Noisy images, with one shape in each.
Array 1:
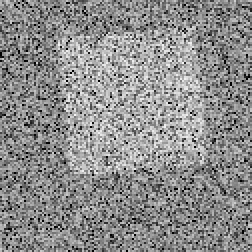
square
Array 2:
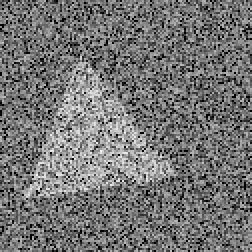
triangle
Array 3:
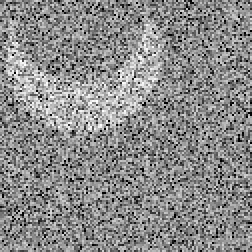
crescent
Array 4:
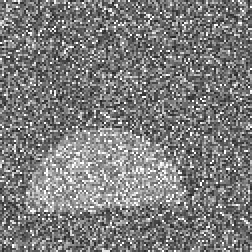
half disc
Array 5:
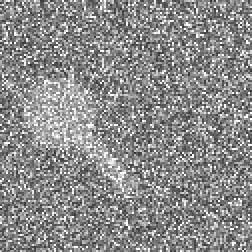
lollipop
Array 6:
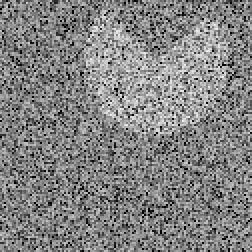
disc with a wedge cut out
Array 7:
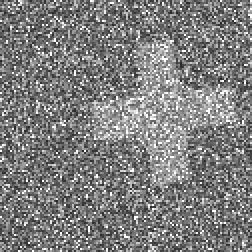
cross
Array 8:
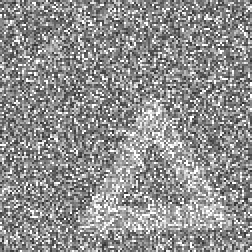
triangle frame
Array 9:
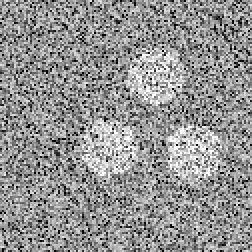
three dots
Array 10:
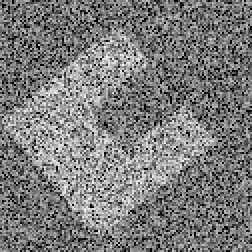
square with a notch
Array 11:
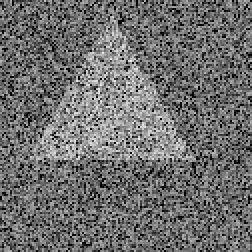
triangle
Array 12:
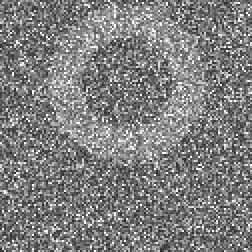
ring
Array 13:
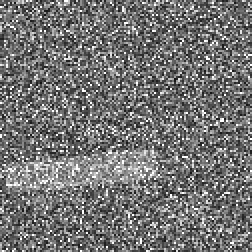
bar
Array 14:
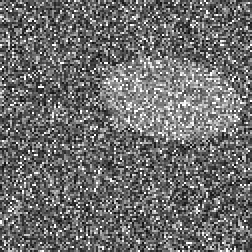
ellipse
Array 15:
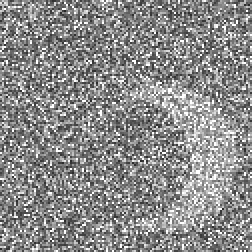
crescent
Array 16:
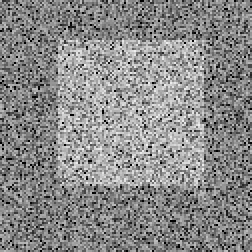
square
